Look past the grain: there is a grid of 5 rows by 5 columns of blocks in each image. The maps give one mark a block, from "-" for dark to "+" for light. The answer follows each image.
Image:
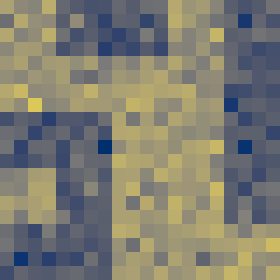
+ - - + -
+ + + + -
- - + + -
+ - + + -
- - + + +
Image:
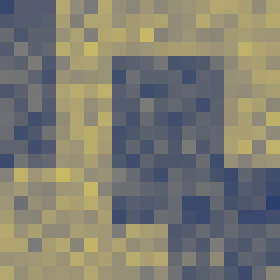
- + + + +
- + - - +
- + - - +
+ + - - -
+ + + - -
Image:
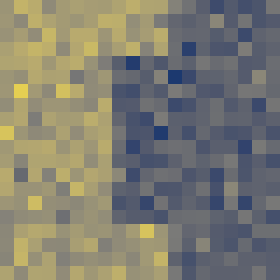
+ + + - -
+ + - - -
+ + - - -
+ + - - -
+ + + - -
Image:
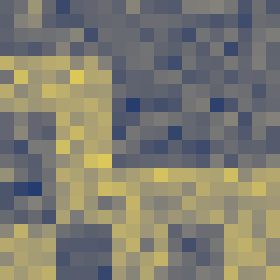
- - - - -
+ + - - -
- + - - -
- + + + +
+ - + - +
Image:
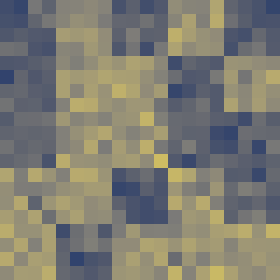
- + - + -
- + + - +
- + + - -
+ + - + -
+ - + + +
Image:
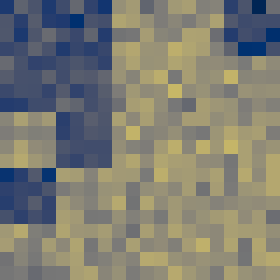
- - + + -
- - + + +
+ - + + +
- + + + +
+ + + + +
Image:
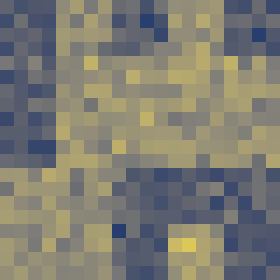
- + - + -
- + + + +
- + + + +
+ + - - -
+ + - + -
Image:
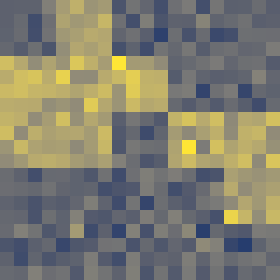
- + - - -
+ + + - -
+ + - + +
- - - - +
- - - - -
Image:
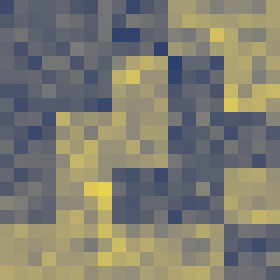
- - - + +
- - + - +
- + + - -
- + - - +
+ + + + -
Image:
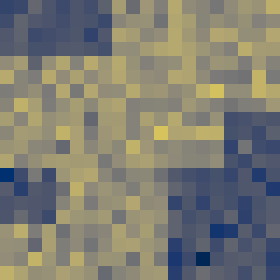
- - + + +
+ + + + +
+ + + + -
- + + - -
+ + + - -
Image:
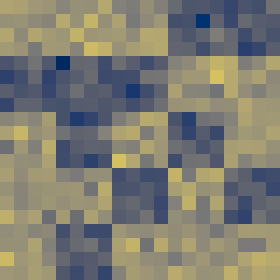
+ + + - -
- - - + +
+ - + - +
+ + - + -
+ - + + +
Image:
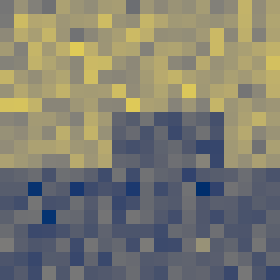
+ + + + +
+ + + + +
+ + - - +
- - - - -
- - - - -
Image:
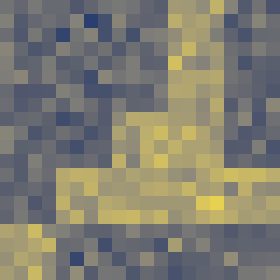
- - - + -
- - - + -
- - + + -
- + + + +
+ - - - -
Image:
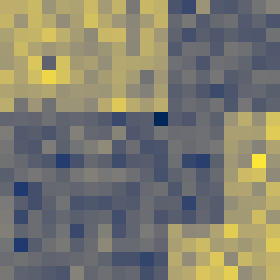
+ + + - -
+ + + - -
- - - - +
- - - - +
- - - + +
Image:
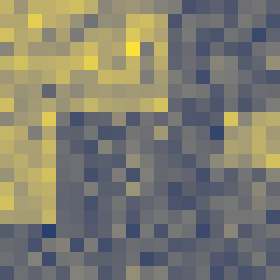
+ + + - -
+ + + - -
+ - - - +
+ - - - -
- - - - -
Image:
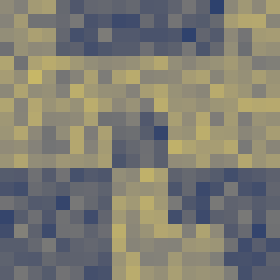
+ - - - +
+ + + + +
+ + - + +
- - + - -
- - + + -
